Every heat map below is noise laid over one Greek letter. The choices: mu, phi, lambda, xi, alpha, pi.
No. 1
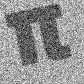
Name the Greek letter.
pi
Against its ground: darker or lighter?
darker
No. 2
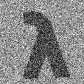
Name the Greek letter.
lambda
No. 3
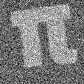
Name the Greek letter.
pi
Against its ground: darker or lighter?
lighter
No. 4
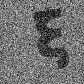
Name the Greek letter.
xi
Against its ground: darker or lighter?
darker
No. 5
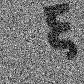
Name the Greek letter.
xi
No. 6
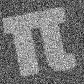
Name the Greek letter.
pi
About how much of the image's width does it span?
nearly all
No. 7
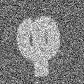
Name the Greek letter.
phi
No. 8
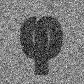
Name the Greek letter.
phi
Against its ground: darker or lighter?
darker
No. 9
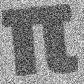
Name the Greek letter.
pi
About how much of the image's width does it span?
nearly all
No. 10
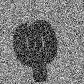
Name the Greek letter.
phi
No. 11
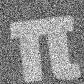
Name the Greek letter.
pi
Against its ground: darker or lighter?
lighter
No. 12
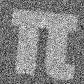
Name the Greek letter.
pi
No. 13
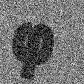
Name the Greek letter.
phi
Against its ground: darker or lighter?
darker
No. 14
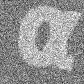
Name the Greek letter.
alpha
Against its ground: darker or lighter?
lighter
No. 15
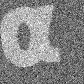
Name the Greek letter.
alpha
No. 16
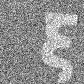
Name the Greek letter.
xi
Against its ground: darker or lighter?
lighter
